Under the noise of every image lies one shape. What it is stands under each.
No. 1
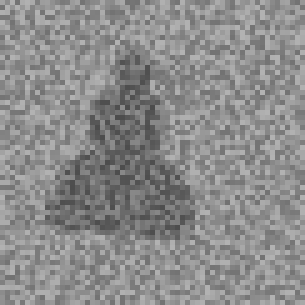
chess pawn
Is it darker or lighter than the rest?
darker
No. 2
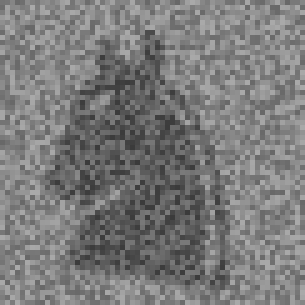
chess knight
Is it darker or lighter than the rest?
darker
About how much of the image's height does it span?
nearly all
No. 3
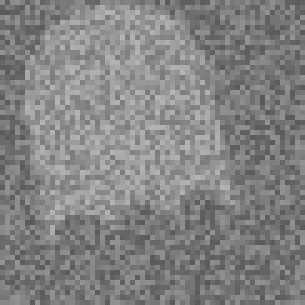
ghost
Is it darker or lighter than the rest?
lighter
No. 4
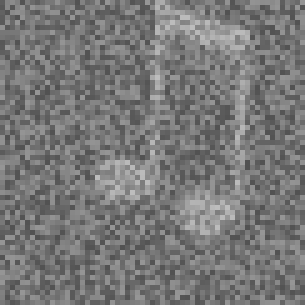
pair of musical notes
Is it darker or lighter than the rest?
lighter
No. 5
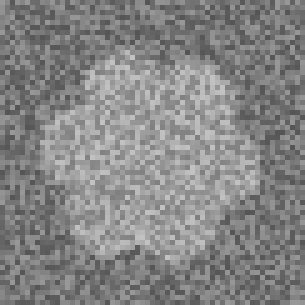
flower
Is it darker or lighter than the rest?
lighter
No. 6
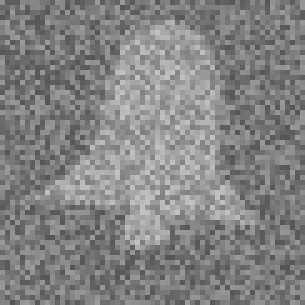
bell
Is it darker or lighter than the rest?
lighter
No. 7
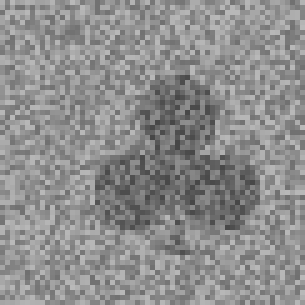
club
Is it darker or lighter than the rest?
darker
